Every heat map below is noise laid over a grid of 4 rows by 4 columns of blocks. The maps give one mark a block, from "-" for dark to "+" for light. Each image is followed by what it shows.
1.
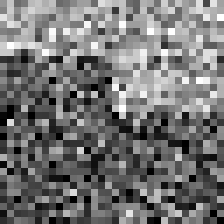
++++
--++
----
----
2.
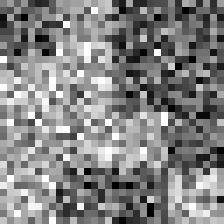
-+--
++--
+++-
+--+
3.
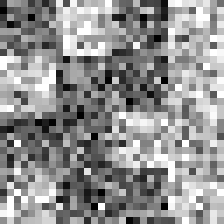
-+-+
+--+
--++
+--+
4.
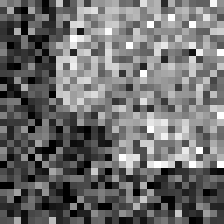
-+++
-+++
--++
----
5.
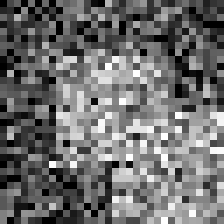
----
-++-
-+++
--++
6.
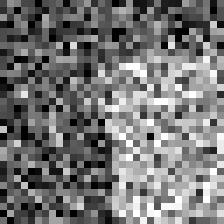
----
--++
--++
--++
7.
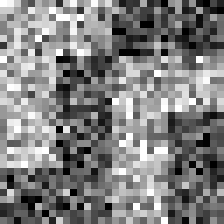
++--
+-++
+-+-
--+-
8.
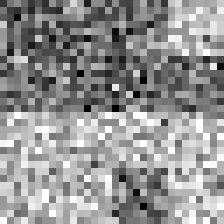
---+
----
++++
++-+
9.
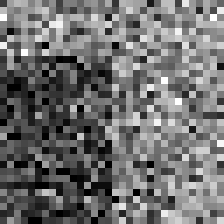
++++
--++
--++
--++
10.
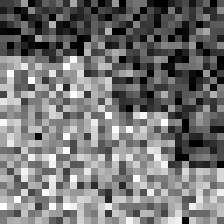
----
++--
+++-
++++
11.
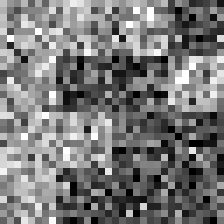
+++-
+--+
++--
+---
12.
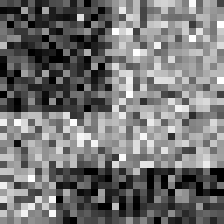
--++
--++
++++
+---
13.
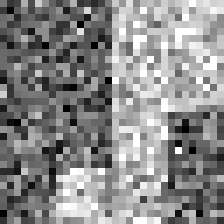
--++
--++
--+-
-++-
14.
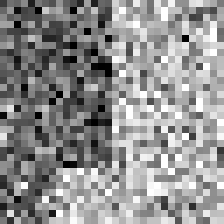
--++
--++
--++
-+++
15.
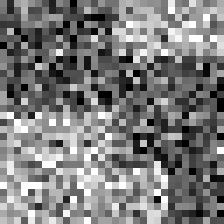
--++
----
++--
+++-
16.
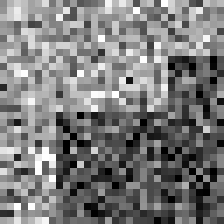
++++
+++-
+---
+---
